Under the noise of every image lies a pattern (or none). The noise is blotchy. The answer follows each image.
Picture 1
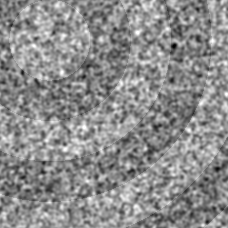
rings round one point
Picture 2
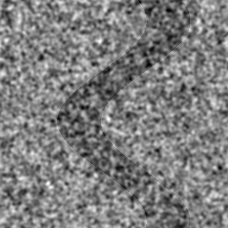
a wavy band
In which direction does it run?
top to bottom
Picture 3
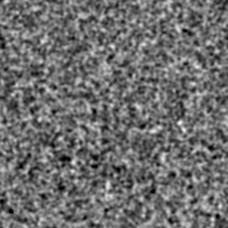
only noise
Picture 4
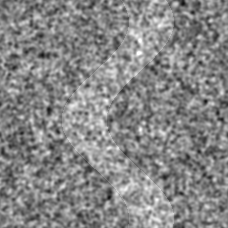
a wavy band
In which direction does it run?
top to bottom
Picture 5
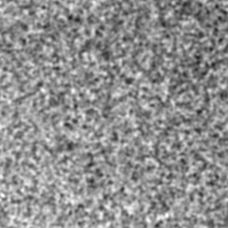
a smooth slope
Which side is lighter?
bottom left
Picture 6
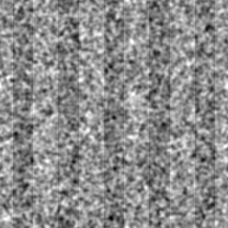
vertical stripes
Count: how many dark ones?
5
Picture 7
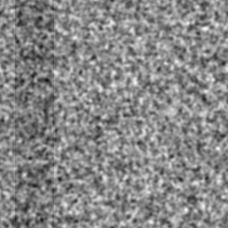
one vertical stripe
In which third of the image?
left
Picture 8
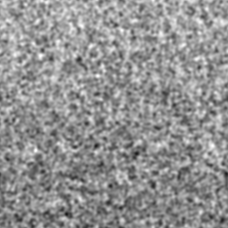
a smooth slope
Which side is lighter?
top
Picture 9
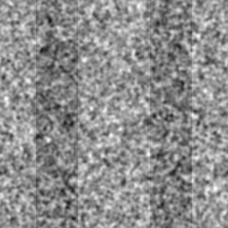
vertical stripes
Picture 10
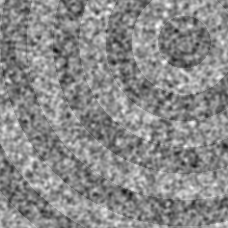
rings round one point
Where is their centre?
top right
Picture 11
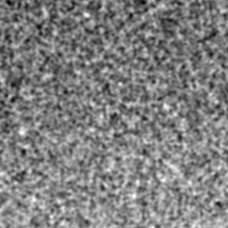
a smooth slope
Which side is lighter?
bottom
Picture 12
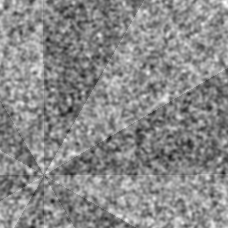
spokes from one point
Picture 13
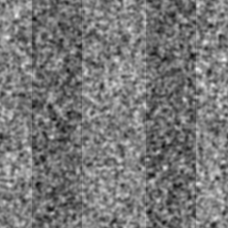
vertical stripes
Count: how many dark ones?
2
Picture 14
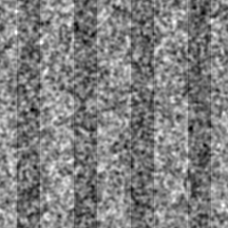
vertical stripes
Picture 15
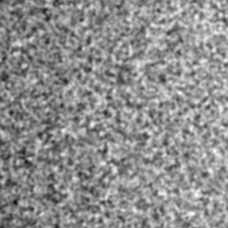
a smooth slope
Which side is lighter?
right
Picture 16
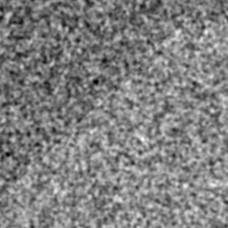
a sharp edge
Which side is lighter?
bottom right
